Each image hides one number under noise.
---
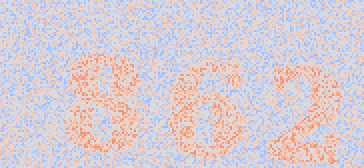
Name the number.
862
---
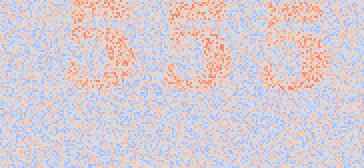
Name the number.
555
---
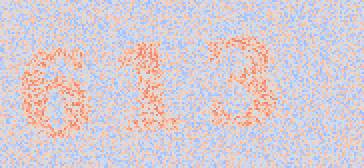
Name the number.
613
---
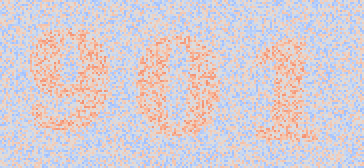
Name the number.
901
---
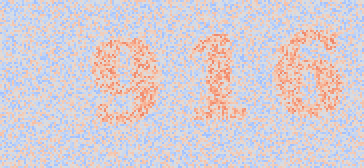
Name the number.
916
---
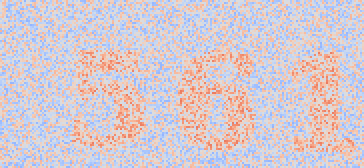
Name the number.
561
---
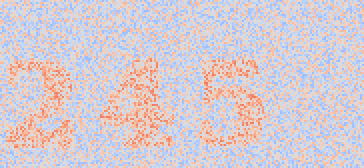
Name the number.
245
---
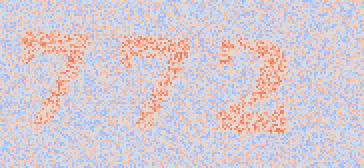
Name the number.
772
